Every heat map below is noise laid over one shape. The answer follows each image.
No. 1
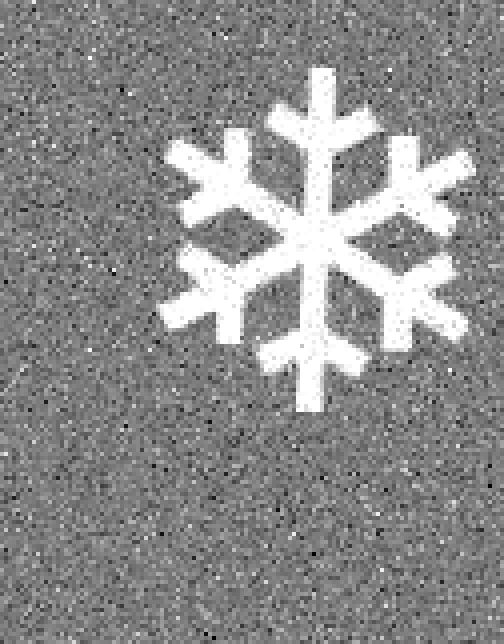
light snowflake
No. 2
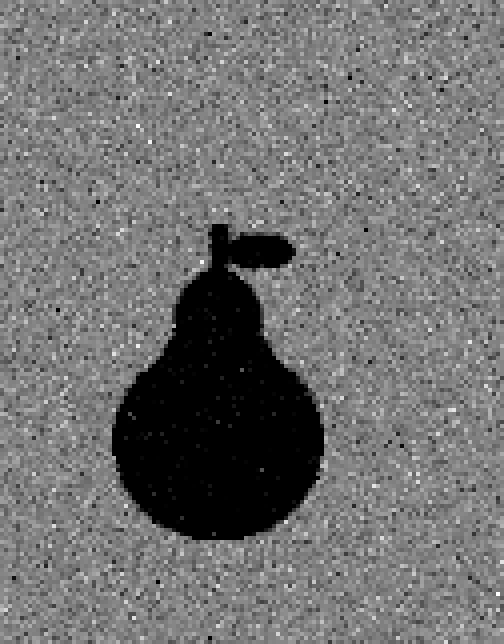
dark pear
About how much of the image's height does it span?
half
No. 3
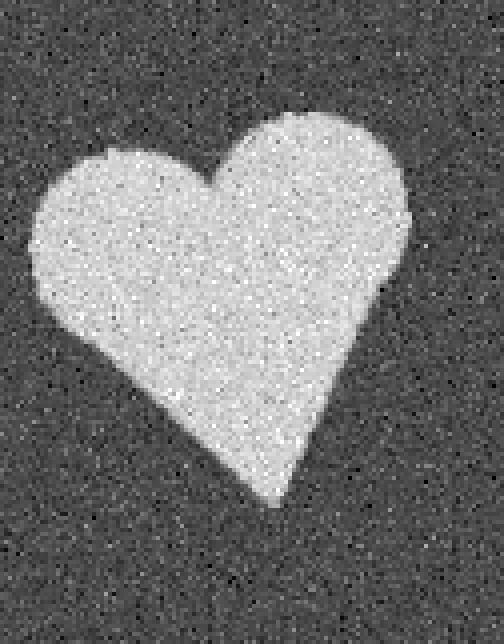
light heart
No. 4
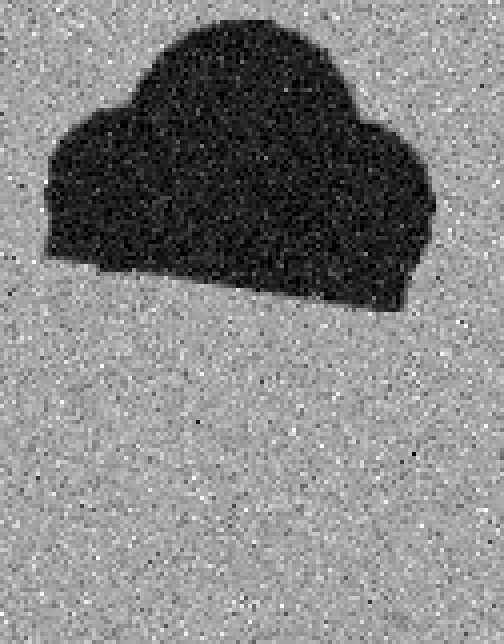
dark cloud
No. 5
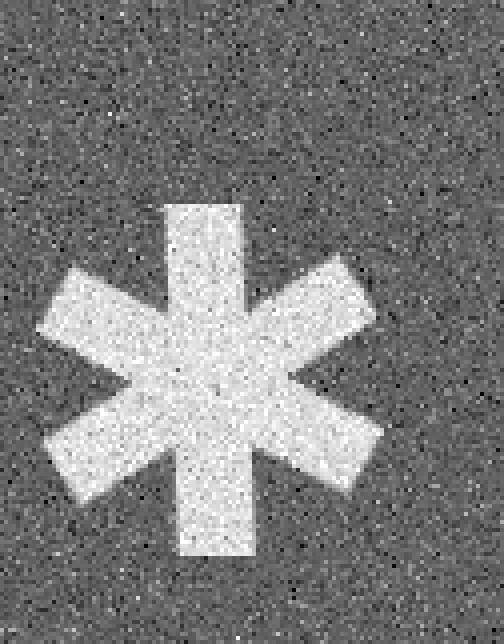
light asterisk
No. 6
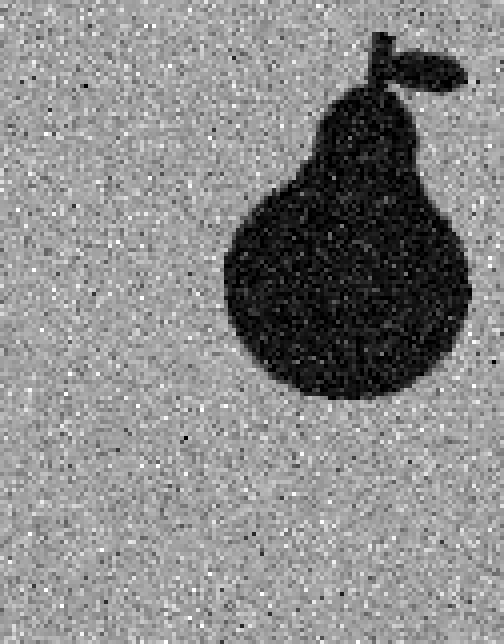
dark pear
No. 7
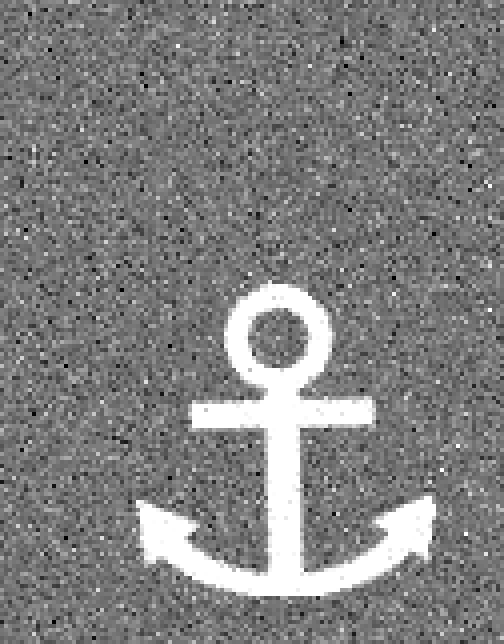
light anchor
